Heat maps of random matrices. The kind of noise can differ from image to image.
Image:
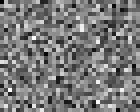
independent entries
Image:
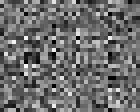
low rank plus noise
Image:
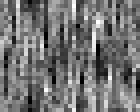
streaked along the columns
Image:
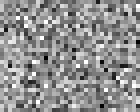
independent entries
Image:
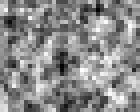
blotchy
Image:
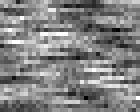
streaked along the rows
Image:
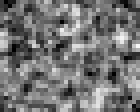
blotchy
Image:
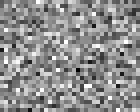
independent entries
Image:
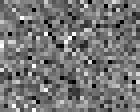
heavy tails
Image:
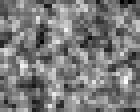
blotchy
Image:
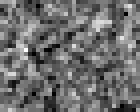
blotchy
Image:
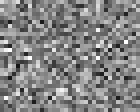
low rank plus noise
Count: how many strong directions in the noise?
five to eight
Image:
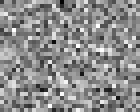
independent entries
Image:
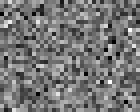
independent entries
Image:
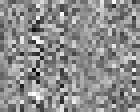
columns of uneven size
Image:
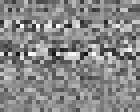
rows of uneven size
